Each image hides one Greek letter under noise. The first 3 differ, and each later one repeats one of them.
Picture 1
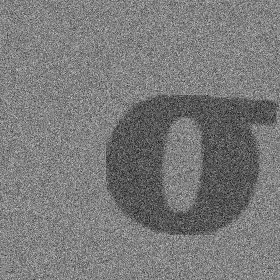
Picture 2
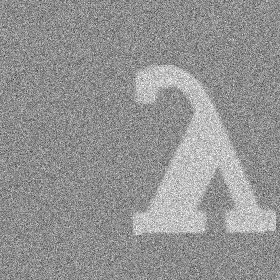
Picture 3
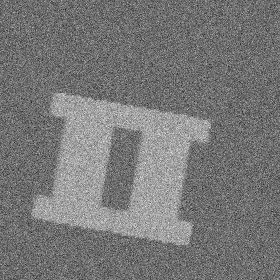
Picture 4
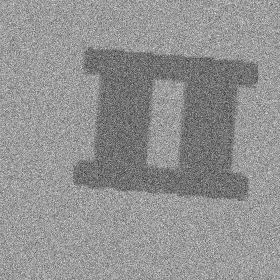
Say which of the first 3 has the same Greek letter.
3
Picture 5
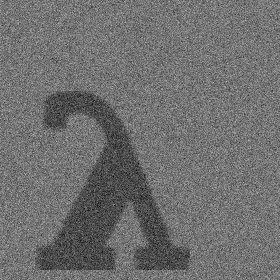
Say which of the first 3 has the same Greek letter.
2
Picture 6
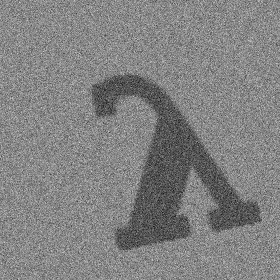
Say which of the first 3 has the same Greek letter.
2
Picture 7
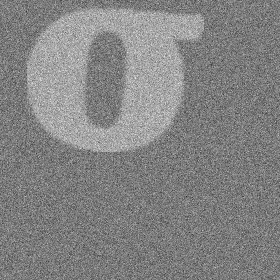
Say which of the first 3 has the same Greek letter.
1
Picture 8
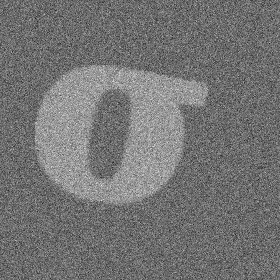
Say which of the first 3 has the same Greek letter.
1
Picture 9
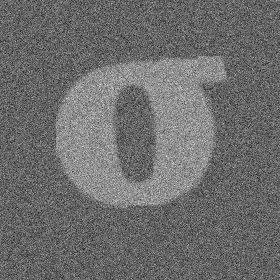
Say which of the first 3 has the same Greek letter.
1
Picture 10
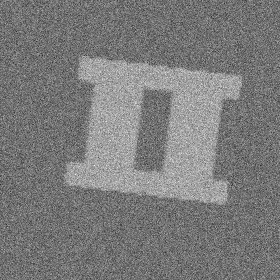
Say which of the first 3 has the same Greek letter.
3
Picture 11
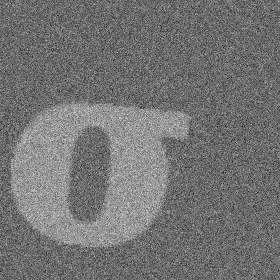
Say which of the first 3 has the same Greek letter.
1
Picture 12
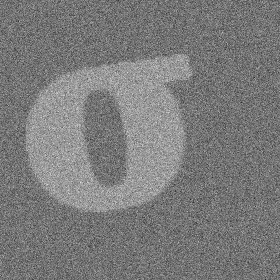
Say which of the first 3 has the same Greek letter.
1
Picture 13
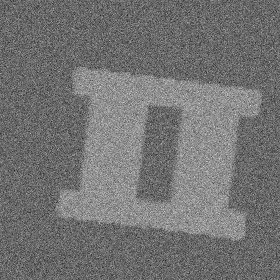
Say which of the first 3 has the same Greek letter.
3
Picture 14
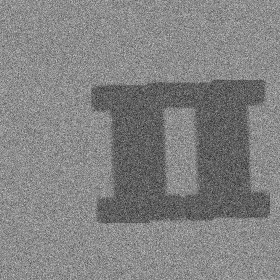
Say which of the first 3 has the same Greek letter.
3
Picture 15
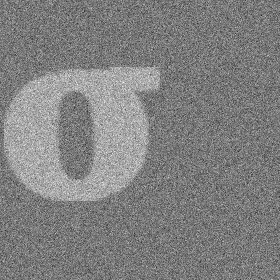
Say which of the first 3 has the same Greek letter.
1
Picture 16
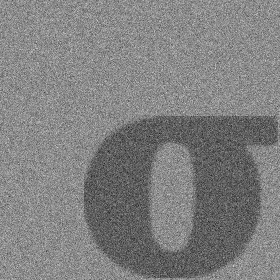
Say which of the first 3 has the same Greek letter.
1
